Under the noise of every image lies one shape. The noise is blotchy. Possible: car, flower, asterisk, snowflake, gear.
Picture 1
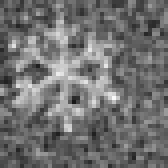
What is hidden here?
light snowflake
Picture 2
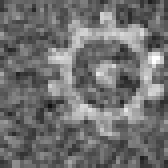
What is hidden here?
light gear
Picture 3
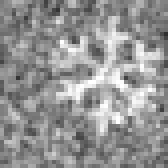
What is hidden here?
light snowflake
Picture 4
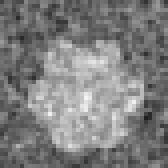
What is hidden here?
light flower
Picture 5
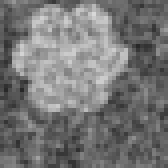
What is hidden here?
light flower
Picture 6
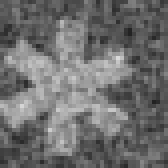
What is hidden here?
light asterisk
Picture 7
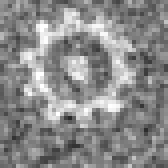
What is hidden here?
light gear
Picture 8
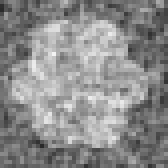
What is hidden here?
light flower
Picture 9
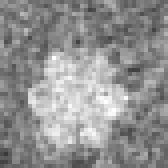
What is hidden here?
light flower
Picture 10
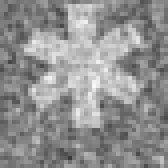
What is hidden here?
light asterisk
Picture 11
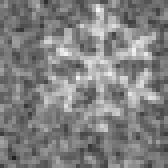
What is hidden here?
light snowflake
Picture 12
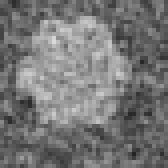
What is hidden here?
light flower
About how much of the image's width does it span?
two thirds
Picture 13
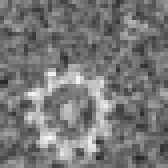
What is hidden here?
light gear
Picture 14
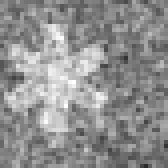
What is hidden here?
light asterisk
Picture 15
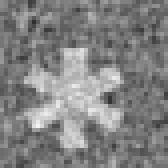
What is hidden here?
light asterisk
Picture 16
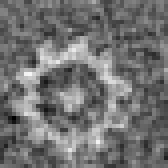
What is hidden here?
light gear
